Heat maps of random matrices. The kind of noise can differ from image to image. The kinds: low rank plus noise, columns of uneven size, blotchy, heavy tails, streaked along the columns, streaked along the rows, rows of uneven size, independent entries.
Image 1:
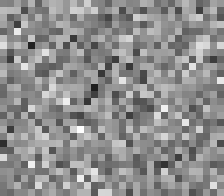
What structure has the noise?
independent entries
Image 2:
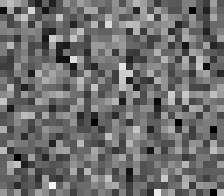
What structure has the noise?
independent entries
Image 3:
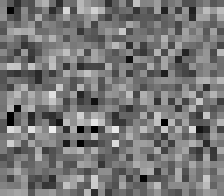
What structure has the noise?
low rank plus noise
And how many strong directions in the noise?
one
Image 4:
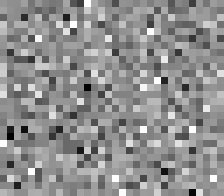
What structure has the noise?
heavy tails
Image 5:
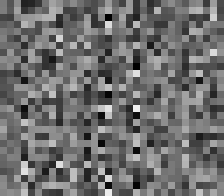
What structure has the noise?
columns of uneven size
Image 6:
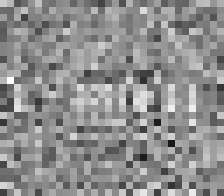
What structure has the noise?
low rank plus noise
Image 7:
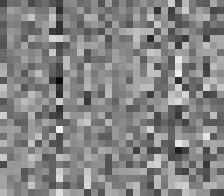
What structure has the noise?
columns of uneven size
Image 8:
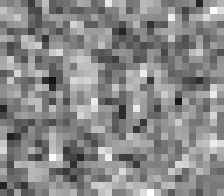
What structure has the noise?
blotchy
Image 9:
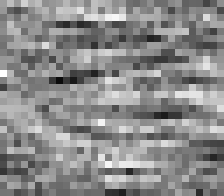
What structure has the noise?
streaked along the rows
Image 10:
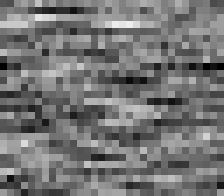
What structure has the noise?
streaked along the rows
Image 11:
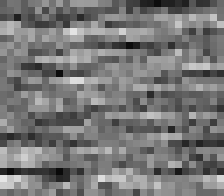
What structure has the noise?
streaked along the rows
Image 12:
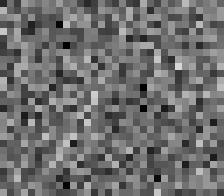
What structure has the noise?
independent entries
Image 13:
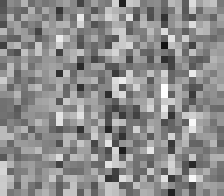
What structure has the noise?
columns of uneven size
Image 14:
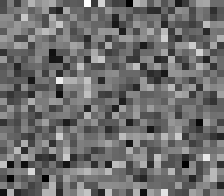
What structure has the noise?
independent entries
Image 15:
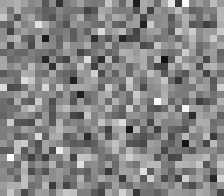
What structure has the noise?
independent entries
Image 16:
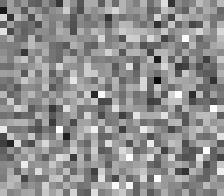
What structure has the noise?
independent entries
